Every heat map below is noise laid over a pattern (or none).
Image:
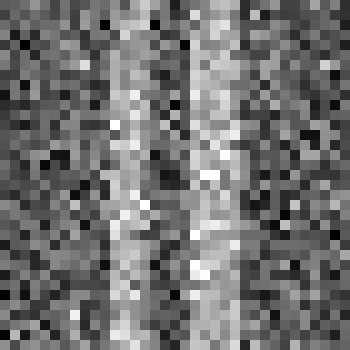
bands of columns
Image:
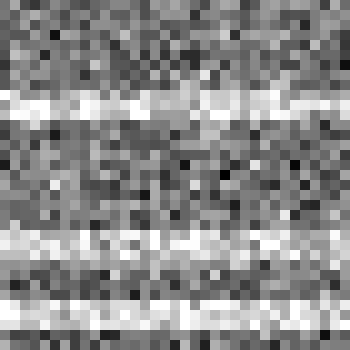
bands of rows
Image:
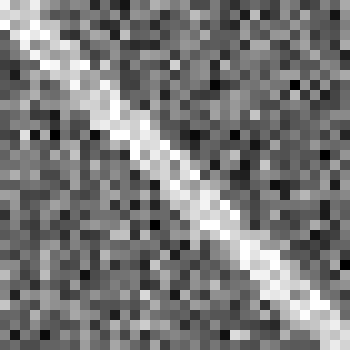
a diagonal band
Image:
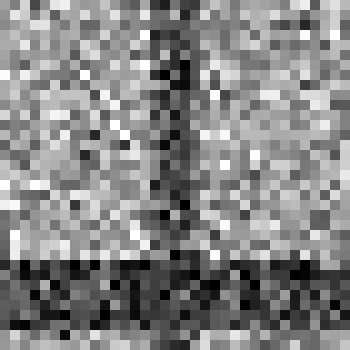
bands of rows crossing bands of columns
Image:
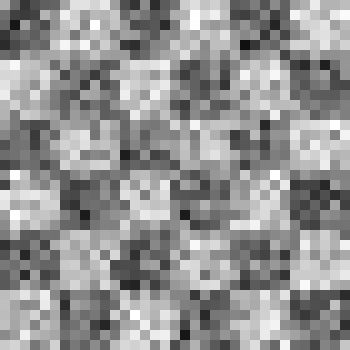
a checkerboard
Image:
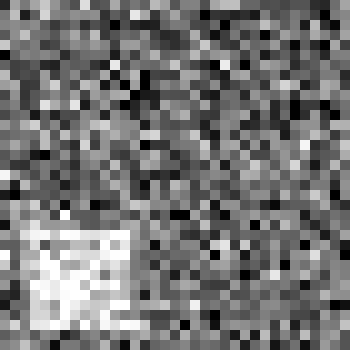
one block
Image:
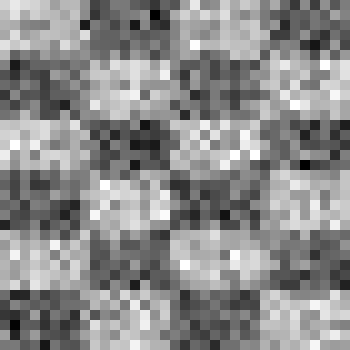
a checkerboard
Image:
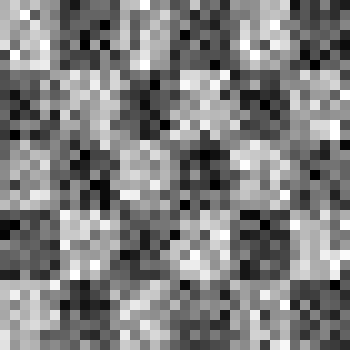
a checkerboard
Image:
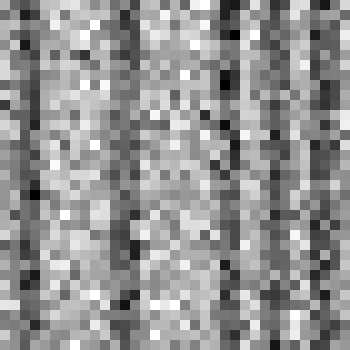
bands of columns
